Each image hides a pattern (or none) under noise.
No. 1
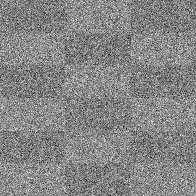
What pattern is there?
a checkerboard
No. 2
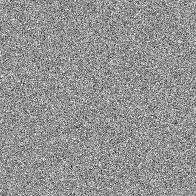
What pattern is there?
only noise
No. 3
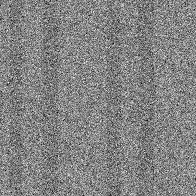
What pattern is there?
bands of columns
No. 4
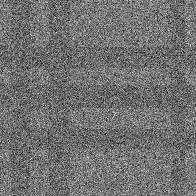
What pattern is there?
bands of rows crossing bands of columns
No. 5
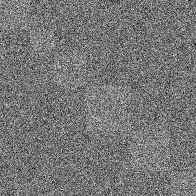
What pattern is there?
blocks along the diagonal
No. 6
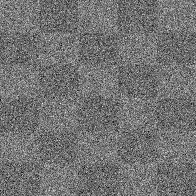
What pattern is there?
a checkerboard
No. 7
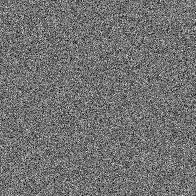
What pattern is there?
only noise
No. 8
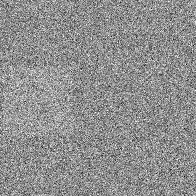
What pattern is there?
one block
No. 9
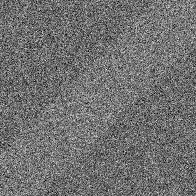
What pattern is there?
a diagonal band
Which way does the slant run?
bottom left to top right
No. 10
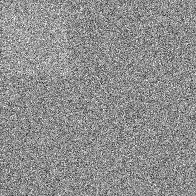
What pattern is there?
one block
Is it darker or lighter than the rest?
lighter
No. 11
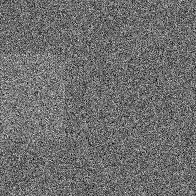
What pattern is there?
one block
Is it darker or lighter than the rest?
lighter
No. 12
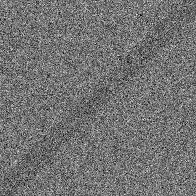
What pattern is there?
a diagonal band
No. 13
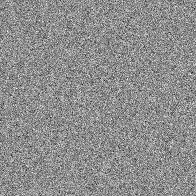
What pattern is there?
only noise
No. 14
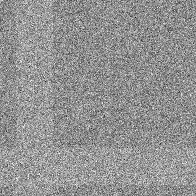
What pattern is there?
bands of rows crossing bands of columns
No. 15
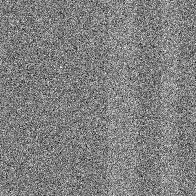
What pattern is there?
bands of columns
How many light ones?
2
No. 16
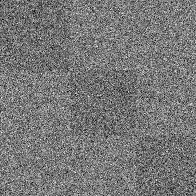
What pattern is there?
blocks along the diagonal
